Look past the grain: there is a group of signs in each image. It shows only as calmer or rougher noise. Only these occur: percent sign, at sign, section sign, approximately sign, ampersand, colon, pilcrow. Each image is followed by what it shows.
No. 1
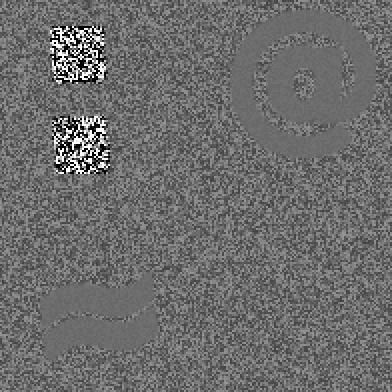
top left: rough colon; top right: calm at sign; bottom left: calm approximately sign
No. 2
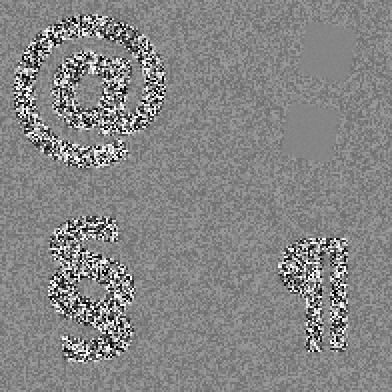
top left: rough at sign; top right: calm colon; bottom left: rough section sign; bottom right: rough pilcrow
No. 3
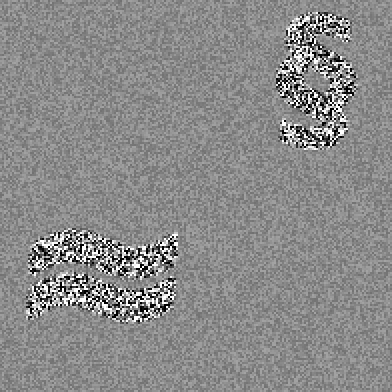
top right: rough section sign; bottom left: rough approximately sign
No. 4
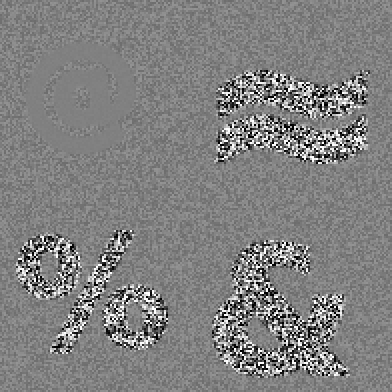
top left: calm at sign; top right: rough approximately sign; bottom left: rough percent sign; bottom right: rough ampersand
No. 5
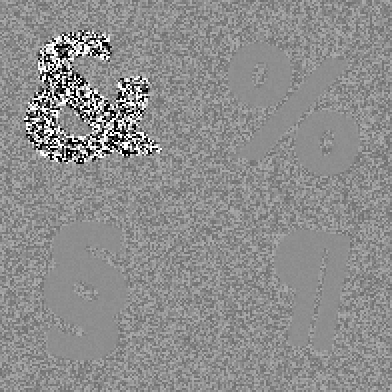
top left: rough ampersand; top right: calm percent sign; bottom left: calm section sign; bottom right: calm pilcrow
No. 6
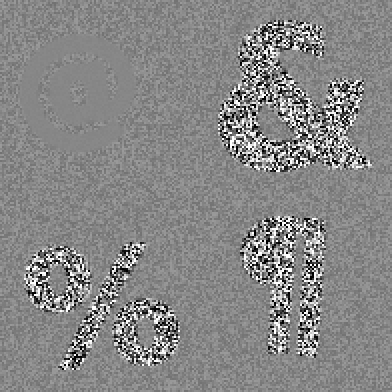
top left: calm at sign; top right: rough ampersand; bottom left: rough percent sign; bottom right: rough pilcrow
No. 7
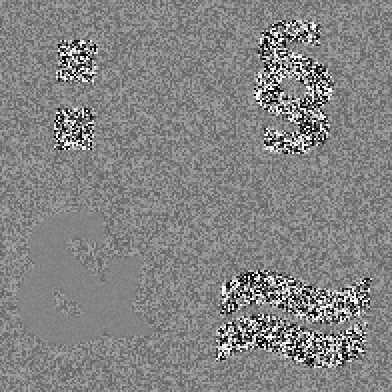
top left: rough colon; top right: rough section sign; bottom left: calm ampersand; bottom right: rough approximately sign
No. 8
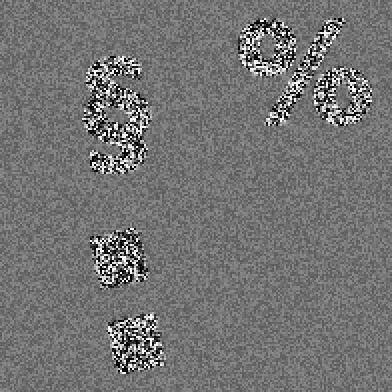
top left: rough section sign; top right: rough percent sign; bottom left: rough colon
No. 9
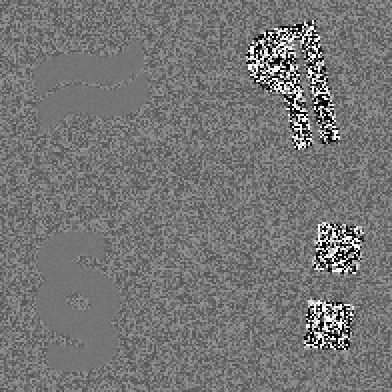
top left: calm approximately sign; top right: rough pilcrow; bottom left: calm section sign; bottom right: rough colon
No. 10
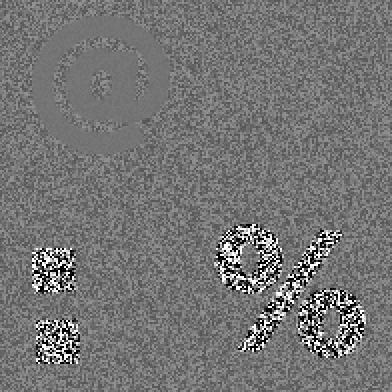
top left: calm at sign; bottom left: rough colon; bottom right: rough percent sign
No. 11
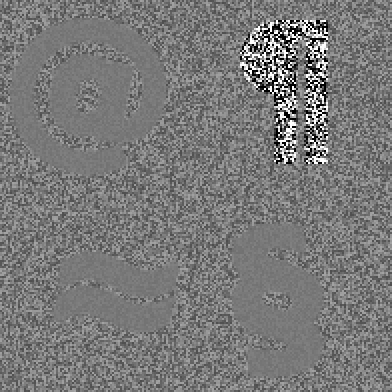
top left: calm at sign; top right: rough pilcrow; bottom left: calm approximately sign; bottom right: calm section sign
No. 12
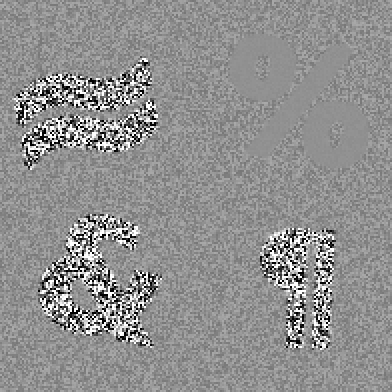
top left: rough approximately sign; top right: calm percent sign; bottom left: rough ampersand; bottom right: rough pilcrow
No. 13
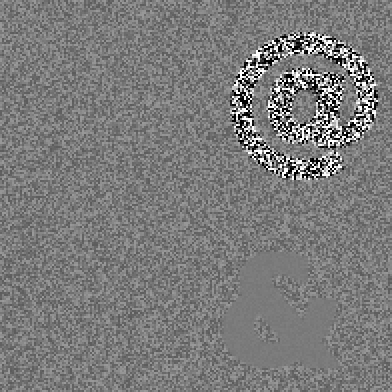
top right: rough at sign; bottom right: calm ampersand
